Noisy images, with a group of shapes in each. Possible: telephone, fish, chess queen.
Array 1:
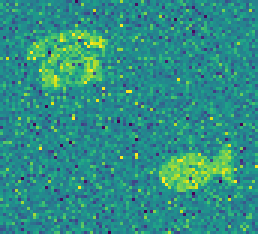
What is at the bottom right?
fish
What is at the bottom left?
nothing
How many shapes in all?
2
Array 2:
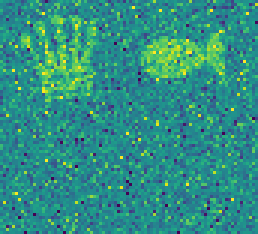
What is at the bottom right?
nothing
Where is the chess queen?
top left
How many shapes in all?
2
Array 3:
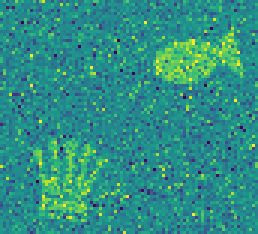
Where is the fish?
top right
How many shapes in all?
2
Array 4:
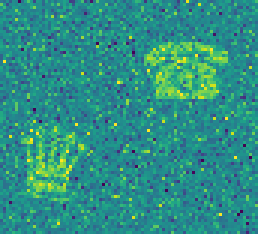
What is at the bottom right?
nothing
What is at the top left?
nothing
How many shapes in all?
2
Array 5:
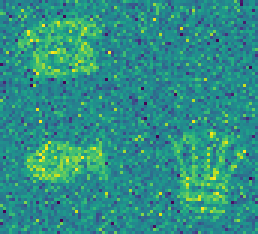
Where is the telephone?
top left
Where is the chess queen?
bottom right
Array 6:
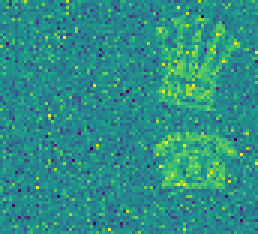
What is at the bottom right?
telephone
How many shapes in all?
2
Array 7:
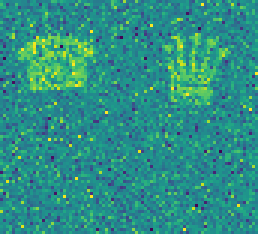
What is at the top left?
telephone
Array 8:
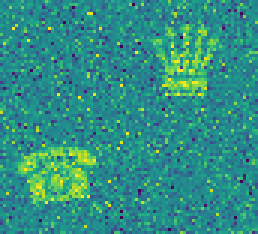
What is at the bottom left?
telephone
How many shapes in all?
2
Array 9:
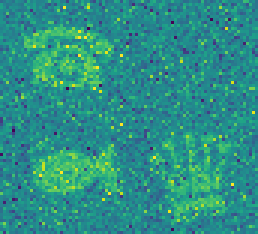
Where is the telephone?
top left
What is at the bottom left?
fish
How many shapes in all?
3
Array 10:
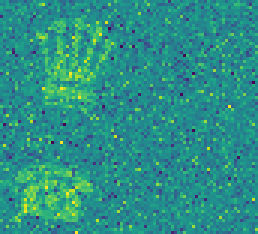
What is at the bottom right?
nothing
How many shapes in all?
2
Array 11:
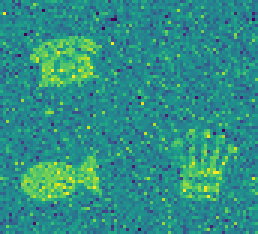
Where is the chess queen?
bottom right
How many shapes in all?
3
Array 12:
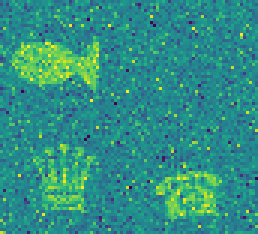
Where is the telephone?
bottom right
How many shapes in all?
3
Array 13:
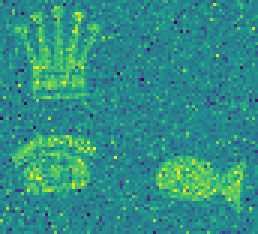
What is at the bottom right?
fish
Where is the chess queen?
top left
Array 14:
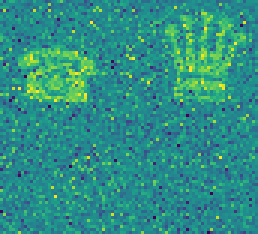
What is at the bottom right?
nothing
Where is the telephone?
top left
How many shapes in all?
2
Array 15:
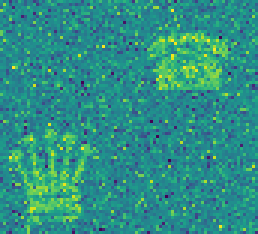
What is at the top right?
telephone
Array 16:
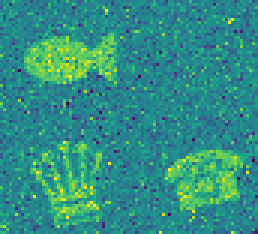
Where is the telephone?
bottom right
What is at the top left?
fish
